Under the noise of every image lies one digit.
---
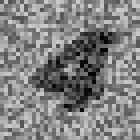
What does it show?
dark 4
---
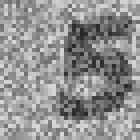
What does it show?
dark 5
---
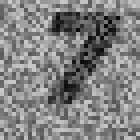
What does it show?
dark 7
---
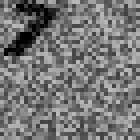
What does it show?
dark 7, top left
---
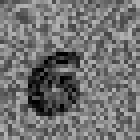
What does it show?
dark 6
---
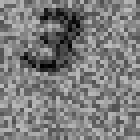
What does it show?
dark 3
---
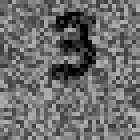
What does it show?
dark 3
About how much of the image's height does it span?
half
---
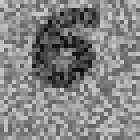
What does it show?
dark 6
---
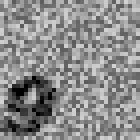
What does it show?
dark 9, bottom left
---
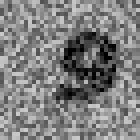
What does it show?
dark 9
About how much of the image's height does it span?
half
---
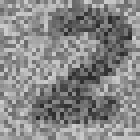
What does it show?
dark 2
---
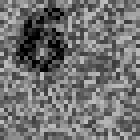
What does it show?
dark 6
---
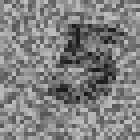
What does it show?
dark 5
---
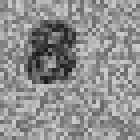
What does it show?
dark 8
